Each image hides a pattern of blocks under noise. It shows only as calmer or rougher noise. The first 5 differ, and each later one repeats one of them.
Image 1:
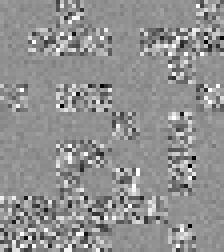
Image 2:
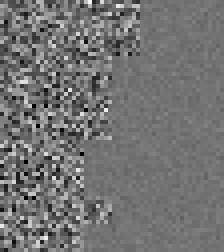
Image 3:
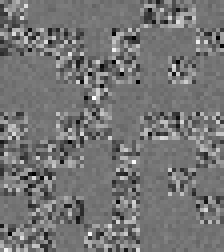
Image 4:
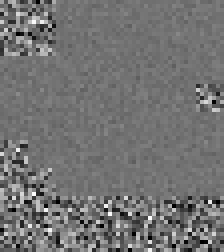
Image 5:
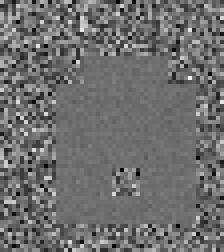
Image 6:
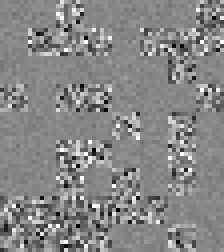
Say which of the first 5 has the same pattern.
1
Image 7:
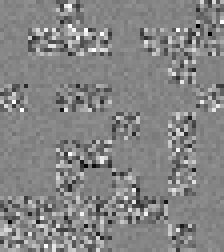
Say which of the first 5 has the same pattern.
1
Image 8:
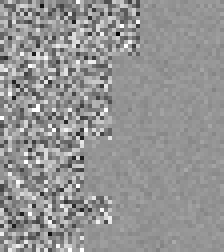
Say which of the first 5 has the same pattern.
2
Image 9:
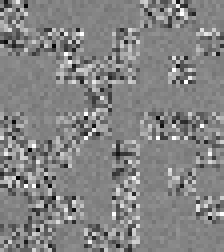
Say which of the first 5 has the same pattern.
3
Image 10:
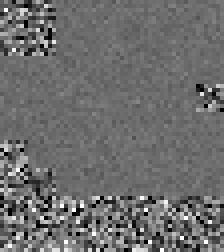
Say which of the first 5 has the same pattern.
4
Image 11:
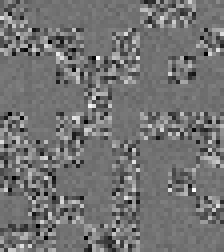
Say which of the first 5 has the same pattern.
3
